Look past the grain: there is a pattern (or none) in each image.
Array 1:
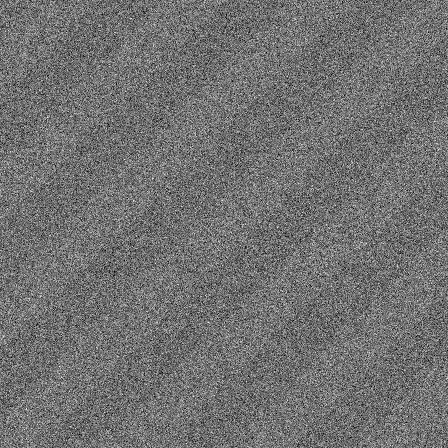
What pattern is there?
diagonal stripes
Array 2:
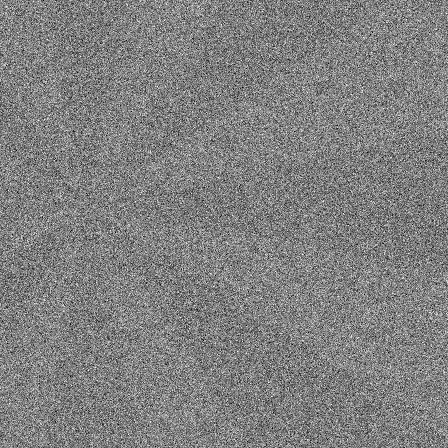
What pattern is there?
spokes from one point
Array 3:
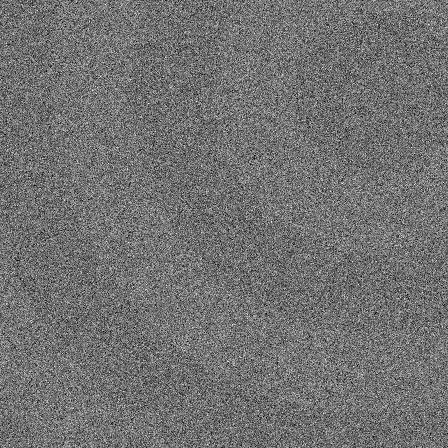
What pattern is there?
rings round one point
